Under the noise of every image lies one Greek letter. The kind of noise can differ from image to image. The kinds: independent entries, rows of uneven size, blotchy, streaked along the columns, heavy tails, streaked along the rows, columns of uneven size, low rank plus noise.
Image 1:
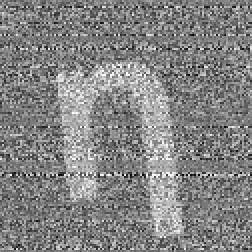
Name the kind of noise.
rows of uneven size
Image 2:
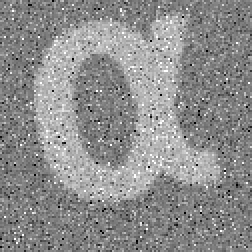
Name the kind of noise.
heavy tails
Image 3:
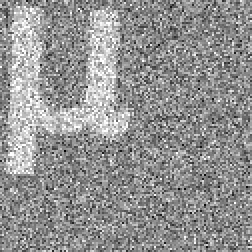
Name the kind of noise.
independent entries
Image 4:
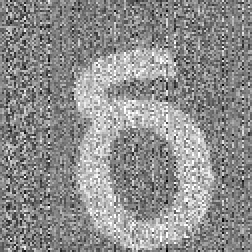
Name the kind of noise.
columns of uneven size
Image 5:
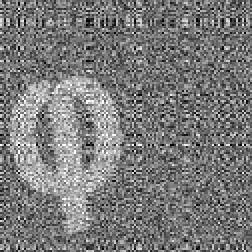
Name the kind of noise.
low rank plus noise
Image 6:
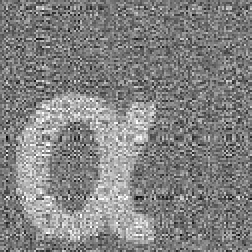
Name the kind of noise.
low rank plus noise
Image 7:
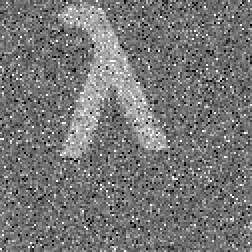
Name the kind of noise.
heavy tails
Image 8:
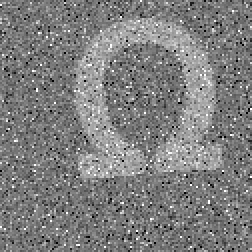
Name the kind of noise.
heavy tails
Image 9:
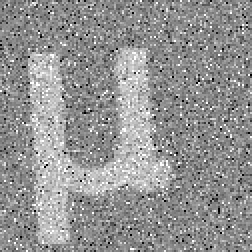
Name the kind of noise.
heavy tails
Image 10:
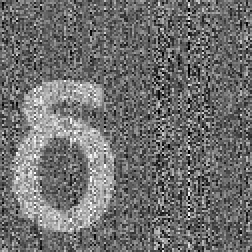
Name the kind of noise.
columns of uneven size
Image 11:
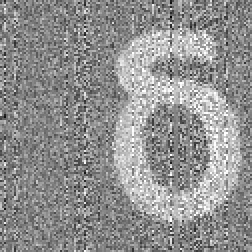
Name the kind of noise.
columns of uneven size
